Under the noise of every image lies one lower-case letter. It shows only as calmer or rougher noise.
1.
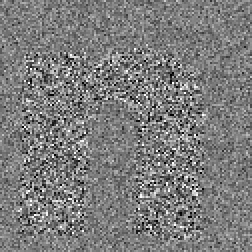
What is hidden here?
rough n
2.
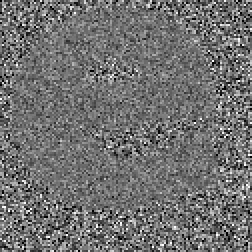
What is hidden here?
calm e
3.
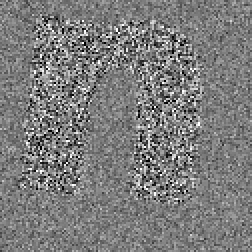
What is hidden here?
rough n
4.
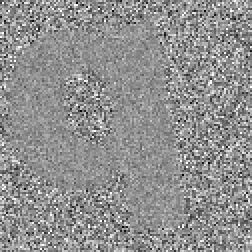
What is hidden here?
calm q
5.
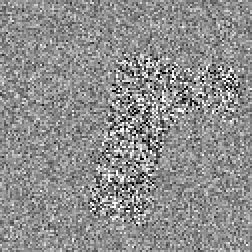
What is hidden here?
rough r
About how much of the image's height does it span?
two thirds
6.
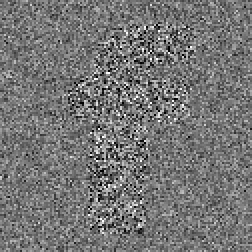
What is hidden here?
rough f
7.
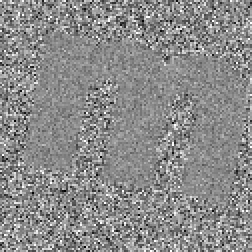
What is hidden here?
calm m
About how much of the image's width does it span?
nearly all
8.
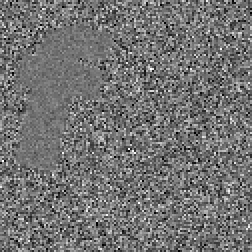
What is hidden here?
calm f
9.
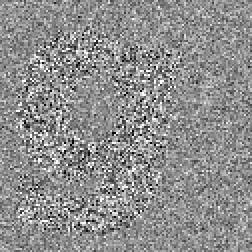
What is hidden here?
rough g
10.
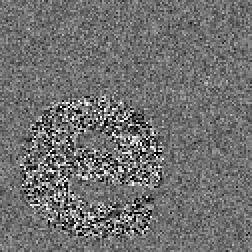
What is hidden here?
rough e
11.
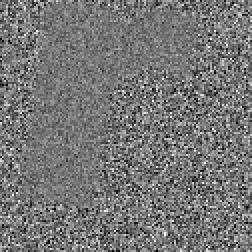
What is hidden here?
calm r
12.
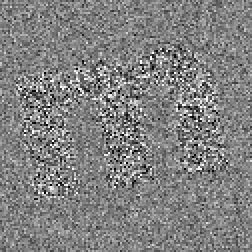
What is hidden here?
rough m
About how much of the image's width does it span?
nearly all
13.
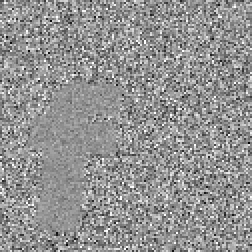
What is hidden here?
calm f
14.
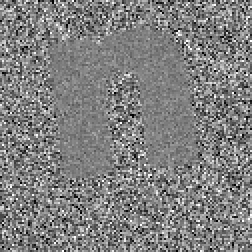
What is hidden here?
calm n
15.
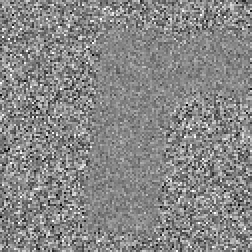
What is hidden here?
calm r
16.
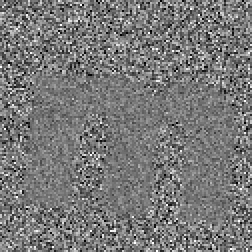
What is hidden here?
calm m
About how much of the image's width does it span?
nearly all
